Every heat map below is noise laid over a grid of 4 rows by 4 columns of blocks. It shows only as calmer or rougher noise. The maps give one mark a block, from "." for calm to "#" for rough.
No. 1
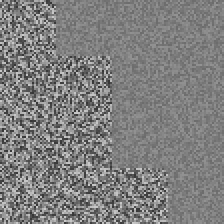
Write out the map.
# . . .
# # . .
# # . .
# # # .
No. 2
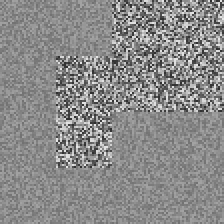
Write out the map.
. . # #
. # # #
. # . .
. . . .
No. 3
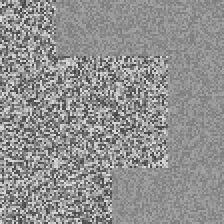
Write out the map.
# . . .
# # # .
# # # .
# # . .
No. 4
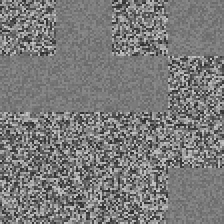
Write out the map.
# . # .
. . . #
# # # #
# # # .
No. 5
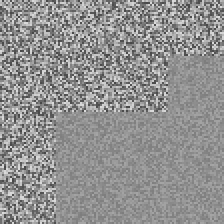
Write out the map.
# # # #
# # # .
# . . .
# . . .
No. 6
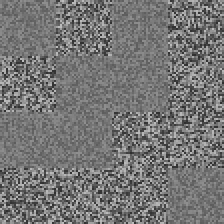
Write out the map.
. # . #
# . . #
. . # #
# # # .
